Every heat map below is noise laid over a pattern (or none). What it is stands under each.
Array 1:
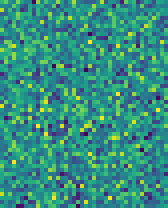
only noise
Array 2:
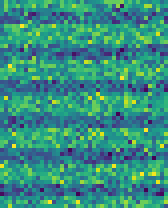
horizontal stripes
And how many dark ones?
6
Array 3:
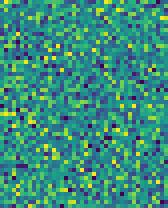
only noise
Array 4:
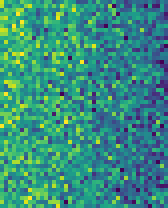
a smooth slope
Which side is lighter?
left
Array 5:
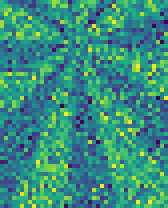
spokes from one point
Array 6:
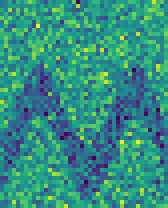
a wavy band
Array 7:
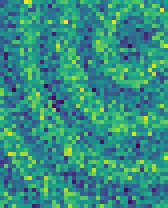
rings round one point
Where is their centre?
top right
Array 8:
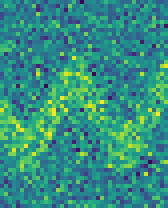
a wavy band
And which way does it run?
left to right
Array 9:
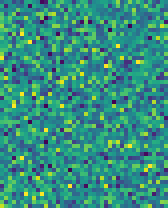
only noise
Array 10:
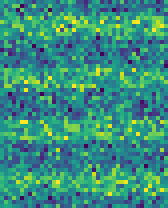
horizontal stripes
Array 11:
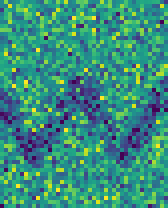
a wavy band
